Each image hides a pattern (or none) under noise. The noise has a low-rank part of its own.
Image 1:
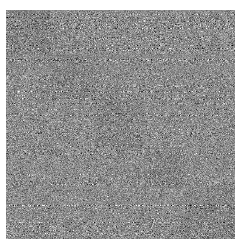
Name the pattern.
blocks along the diagonal
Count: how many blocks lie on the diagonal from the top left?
5
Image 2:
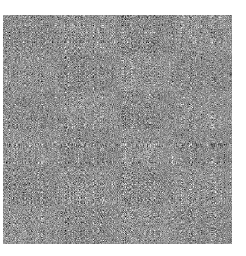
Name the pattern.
a checkerboard
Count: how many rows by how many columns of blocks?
6 by 4
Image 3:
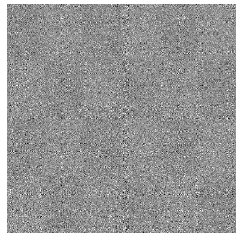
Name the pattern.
a checkerboard
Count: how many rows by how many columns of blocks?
4 by 6
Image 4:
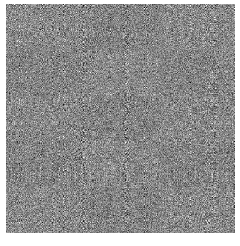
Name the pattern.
a checkerboard
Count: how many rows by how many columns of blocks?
5 by 3
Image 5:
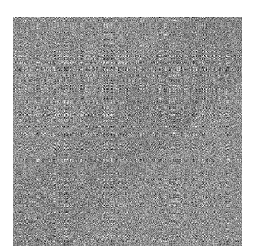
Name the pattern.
a diagonal band
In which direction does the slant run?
bottom left to top right
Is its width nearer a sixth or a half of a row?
a half
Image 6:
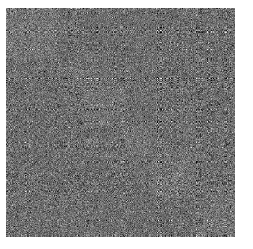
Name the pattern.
blocks along the diagonal
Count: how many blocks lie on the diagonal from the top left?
6
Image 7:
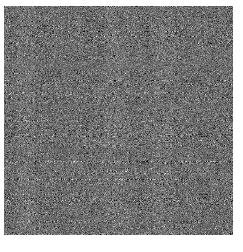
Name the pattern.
bands of columns
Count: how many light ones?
3
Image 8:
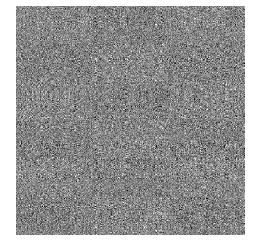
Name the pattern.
a checkerboard
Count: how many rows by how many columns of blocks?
6 by 3
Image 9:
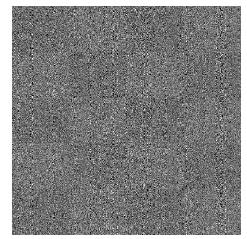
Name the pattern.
a checkerboard
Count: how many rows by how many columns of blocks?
5 by 4
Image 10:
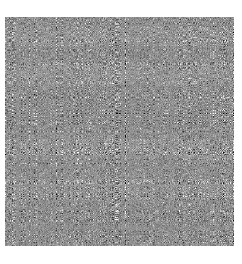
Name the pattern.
bands of rows
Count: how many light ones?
4
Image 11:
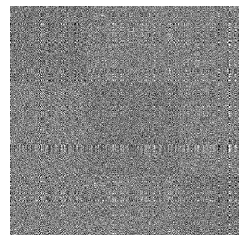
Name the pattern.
blocks along the diagonal
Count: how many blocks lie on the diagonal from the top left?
3
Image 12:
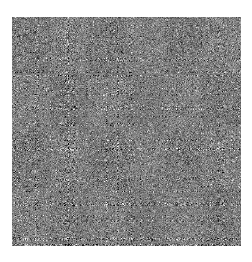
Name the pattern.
a checkerboard
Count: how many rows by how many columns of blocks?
4 by 6
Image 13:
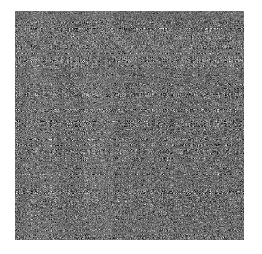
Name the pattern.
bands of rows crossing bands of columns
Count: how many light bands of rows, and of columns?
1 and 2
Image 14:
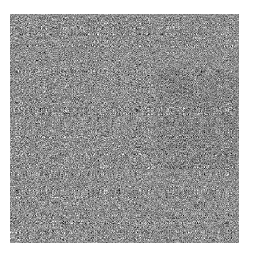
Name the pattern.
one block
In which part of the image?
middle right
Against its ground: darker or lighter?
darker
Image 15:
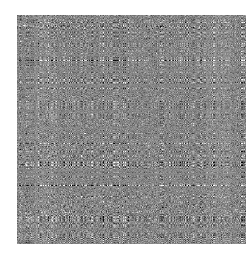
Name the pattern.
bands of columns
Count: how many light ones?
2
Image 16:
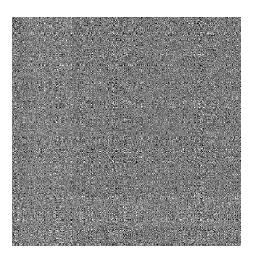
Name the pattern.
bands of rows crossing bands of columns
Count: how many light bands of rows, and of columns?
1 and 1
